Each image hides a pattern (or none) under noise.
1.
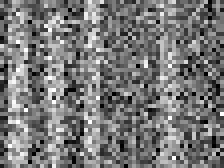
bands of columns
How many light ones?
4
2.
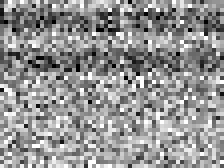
bands of rows
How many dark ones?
2
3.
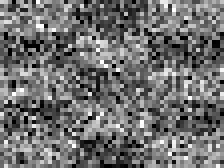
a checkerboard
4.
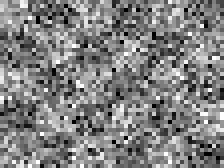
a checkerboard
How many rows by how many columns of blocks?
5 by 6
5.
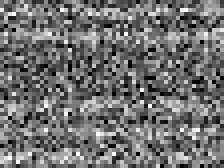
bands of rows
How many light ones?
5
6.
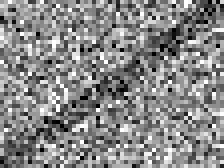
a diagonal band
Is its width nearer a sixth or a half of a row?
a sixth
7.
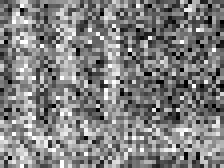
bands of rows crossing bands of columns
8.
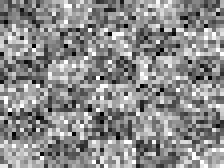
a checkerboard
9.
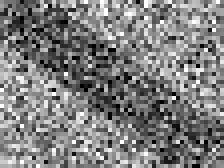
a diagonal band
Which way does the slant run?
top left to bottom right
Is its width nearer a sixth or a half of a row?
a half
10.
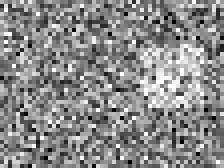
one block
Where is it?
middle right
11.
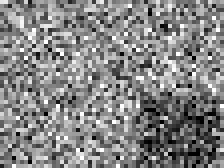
one block
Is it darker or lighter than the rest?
darker
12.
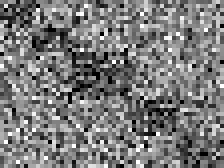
blocks along the diagonal
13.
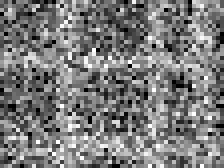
bands of rows crossing bands of columns
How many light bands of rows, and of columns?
2 and 3
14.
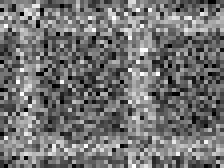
bands of rows crossing bands of columns
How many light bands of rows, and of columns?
2 and 2
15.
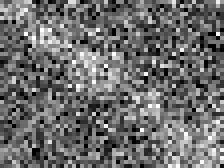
blocks along the diagonal
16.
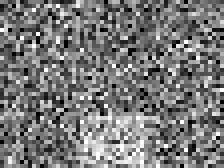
one block
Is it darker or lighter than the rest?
lighter
